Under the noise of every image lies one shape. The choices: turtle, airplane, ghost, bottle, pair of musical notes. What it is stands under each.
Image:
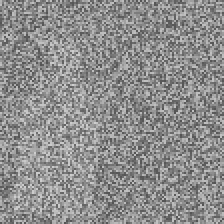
bottle
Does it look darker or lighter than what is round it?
lighter
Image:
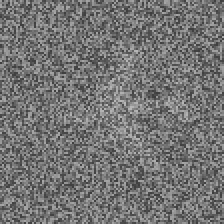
airplane
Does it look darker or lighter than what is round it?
lighter
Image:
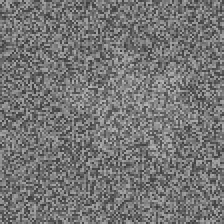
turtle
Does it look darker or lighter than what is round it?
lighter
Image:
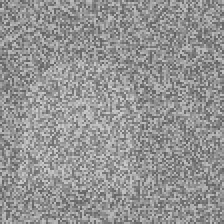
ghost
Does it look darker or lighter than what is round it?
lighter
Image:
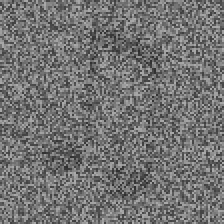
pair of musical notes
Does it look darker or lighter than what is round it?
darker
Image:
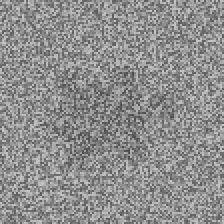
turtle
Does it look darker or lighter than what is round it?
darker
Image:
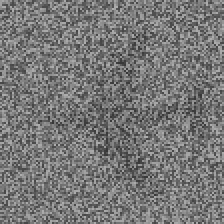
airplane
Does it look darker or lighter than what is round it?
darker
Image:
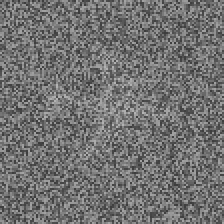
airplane
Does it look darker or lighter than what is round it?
lighter
